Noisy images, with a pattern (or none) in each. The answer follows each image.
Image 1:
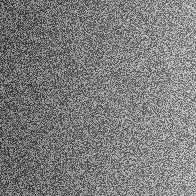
a smooth slope
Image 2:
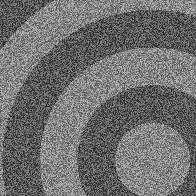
rings round one point
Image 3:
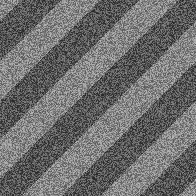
diagonal stripes
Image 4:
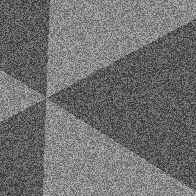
spokes from one point
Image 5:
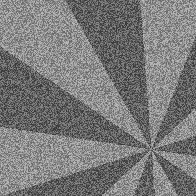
spokes from one point
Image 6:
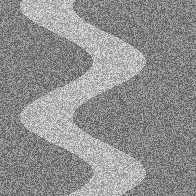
a wavy band
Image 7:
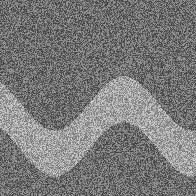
a wavy band
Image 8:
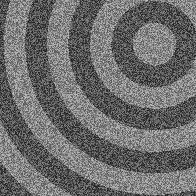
rings round one point
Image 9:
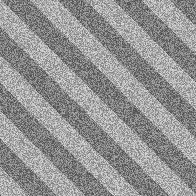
diagonal stripes
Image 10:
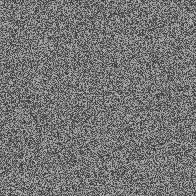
only noise
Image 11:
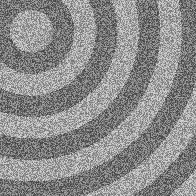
rings round one point
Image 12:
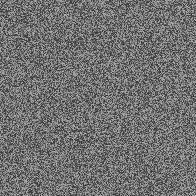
only noise
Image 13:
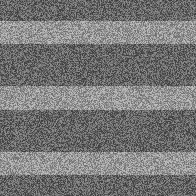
horizontal stripes
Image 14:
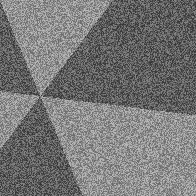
spokes from one point
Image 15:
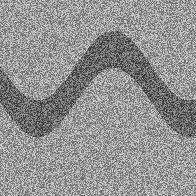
a wavy band
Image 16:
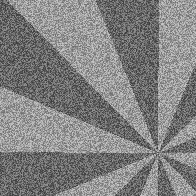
spokes from one point
